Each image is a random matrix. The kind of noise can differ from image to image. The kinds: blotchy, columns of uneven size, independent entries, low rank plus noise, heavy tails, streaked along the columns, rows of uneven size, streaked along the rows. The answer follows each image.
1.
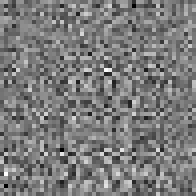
low rank plus noise
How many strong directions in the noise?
one
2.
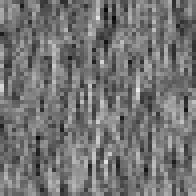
streaked along the columns
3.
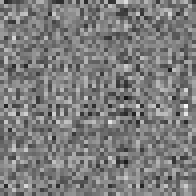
low rank plus noise
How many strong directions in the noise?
two
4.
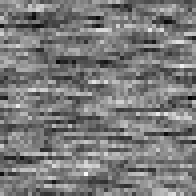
streaked along the rows
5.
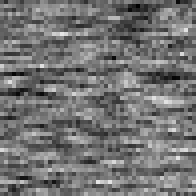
streaked along the rows
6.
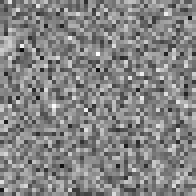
independent entries
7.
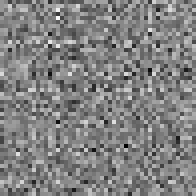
low rank plus noise
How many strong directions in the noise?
three or four
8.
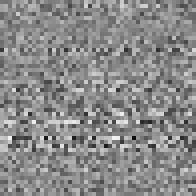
rows of uneven size
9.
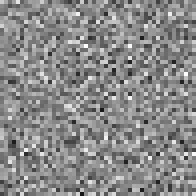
low rank plus noise
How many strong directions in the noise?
three or four
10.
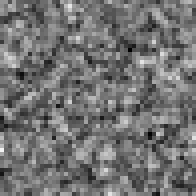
blotchy
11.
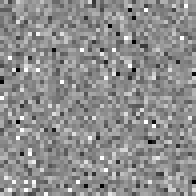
heavy tails
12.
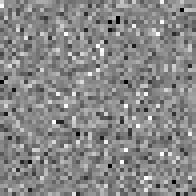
heavy tails
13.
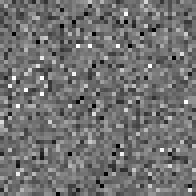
heavy tails
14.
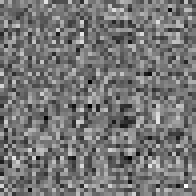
low rank plus noise
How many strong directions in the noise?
one
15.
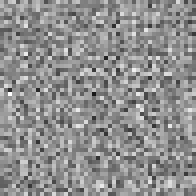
low rank plus noise
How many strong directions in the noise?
three or four
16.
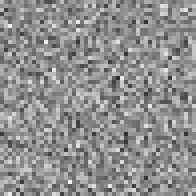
low rank plus noise
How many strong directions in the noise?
five to eight
